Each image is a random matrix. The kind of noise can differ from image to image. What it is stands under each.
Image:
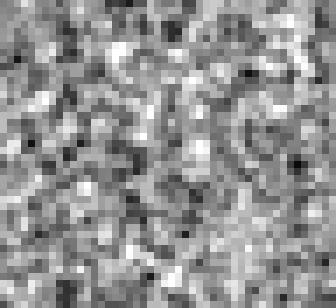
blotchy
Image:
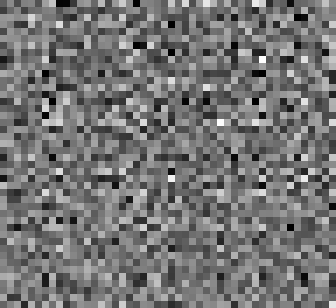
low rank plus noise
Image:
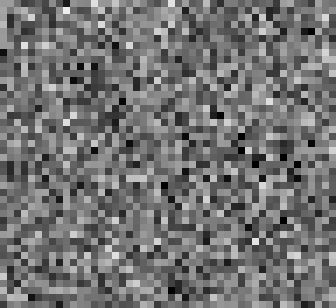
independent entries
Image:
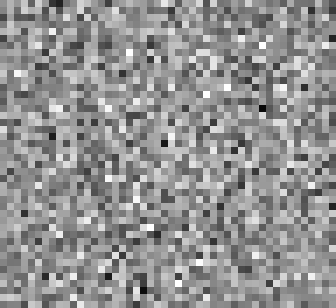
independent entries
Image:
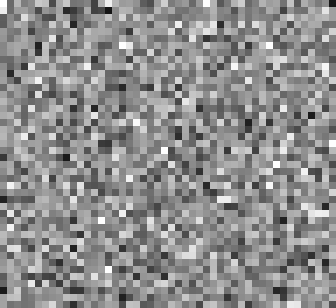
independent entries
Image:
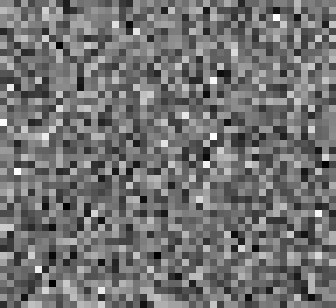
independent entries
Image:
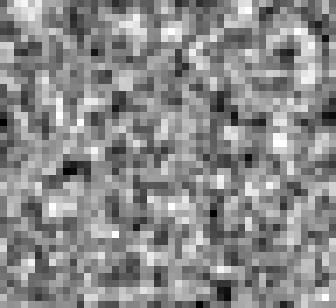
blotchy
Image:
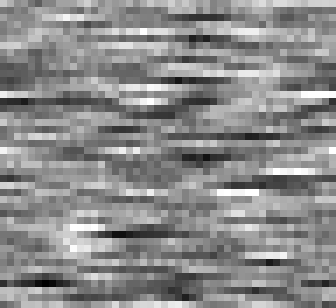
streaked along the rows
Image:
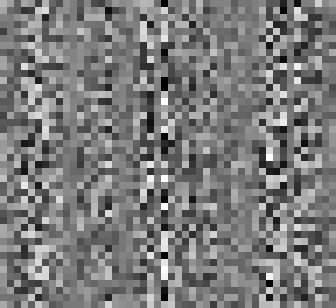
columns of uneven size
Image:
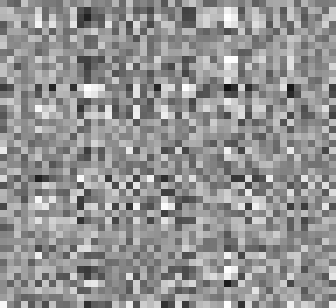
low rank plus noise
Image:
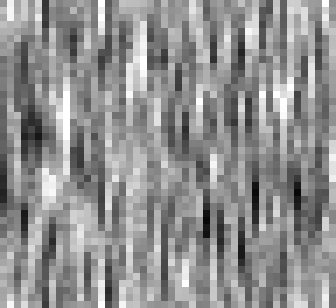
streaked along the columns
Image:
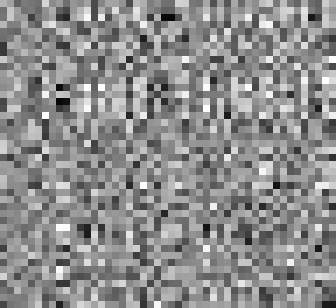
low rank plus noise
